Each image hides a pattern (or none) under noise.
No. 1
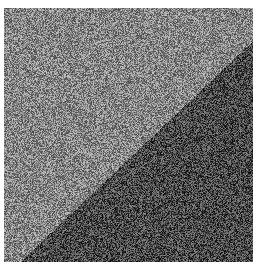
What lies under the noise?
a sharp edge
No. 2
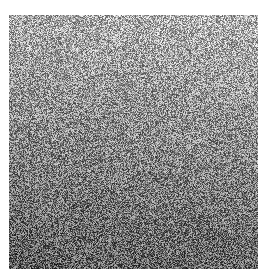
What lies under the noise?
a smooth slope
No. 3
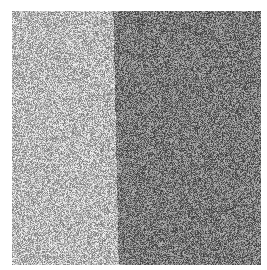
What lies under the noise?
a sharp edge
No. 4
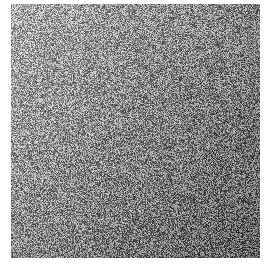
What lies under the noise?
a smooth slope
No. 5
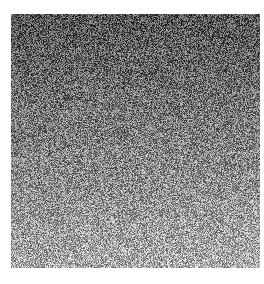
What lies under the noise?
a smooth slope
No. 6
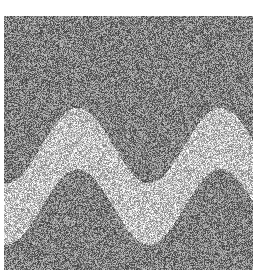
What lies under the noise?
a wavy band
